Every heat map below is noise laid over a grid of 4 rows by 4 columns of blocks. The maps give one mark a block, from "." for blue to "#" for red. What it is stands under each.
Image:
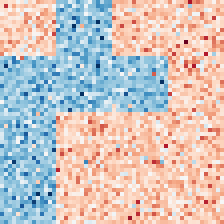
# . # #
. . . #
. # # #
. # # #
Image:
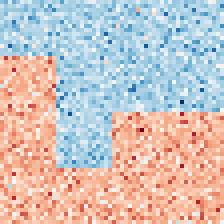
. . . .
# . . .
# . # #
# # # #
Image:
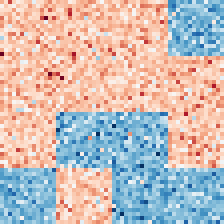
# # # .
# # # #
# . . #
. # . .
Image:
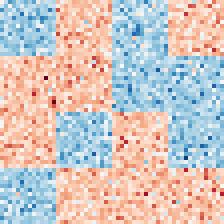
. # . #
# # . .
# . # .
. # # #
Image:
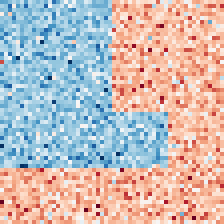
. . # #
. . # #
. . . #
# # # #
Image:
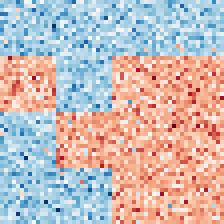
. . . .
# . # #
. # # #
. . # #
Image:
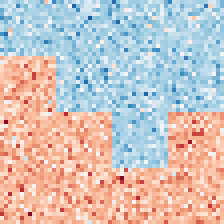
. . . .
# . . .
# # . #
# # # #
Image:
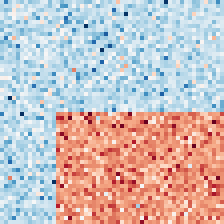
. . . .
. . . .
. # # #
. # # #
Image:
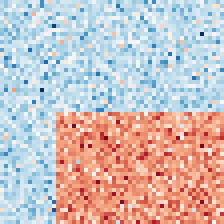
. . . .
. . . .
. # # #
. # # #
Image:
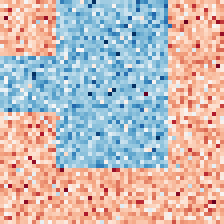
# . . #
. . . #
# . . #
# # # #
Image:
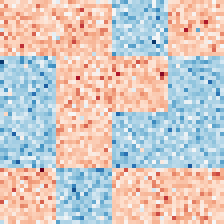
# # . #
. # # .
. # . .
# . # #
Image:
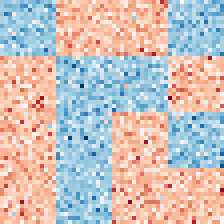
. # # .
# . . #
# . # .
# . # #
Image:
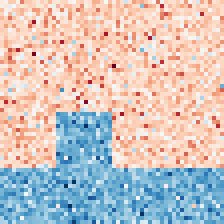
# # # #
# # # #
# . # #
. . . .
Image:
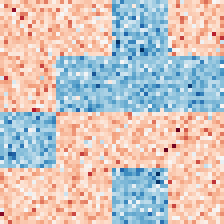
# # . #
# . . .
. # # #
# # . #
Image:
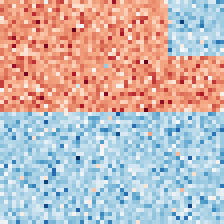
# # # .
# # # #
. . . .
. . . .
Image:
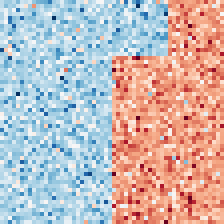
. . . #
. . # #
. . # #
. . # #
